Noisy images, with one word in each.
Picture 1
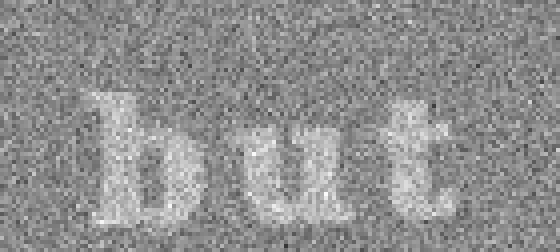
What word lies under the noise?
but
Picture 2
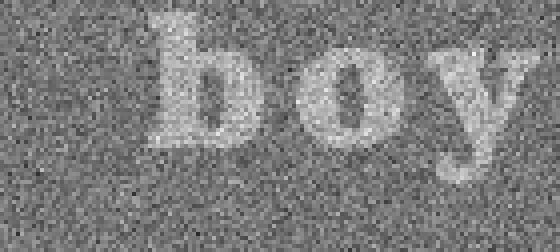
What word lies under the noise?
boy
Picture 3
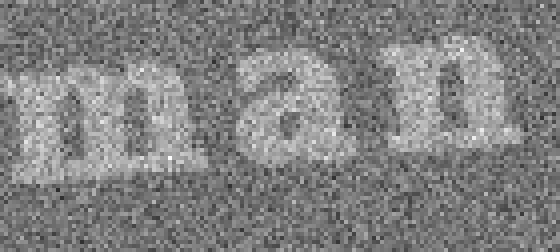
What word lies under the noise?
man
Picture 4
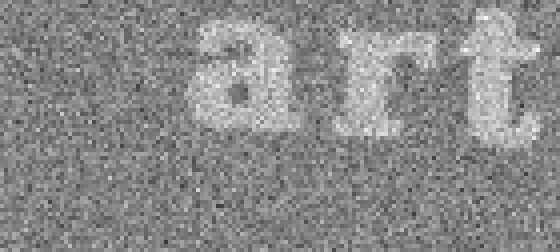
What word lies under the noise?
art
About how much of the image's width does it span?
two thirds
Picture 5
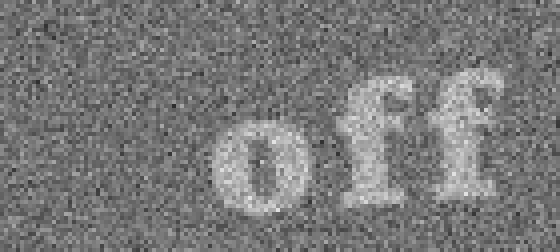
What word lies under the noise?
off
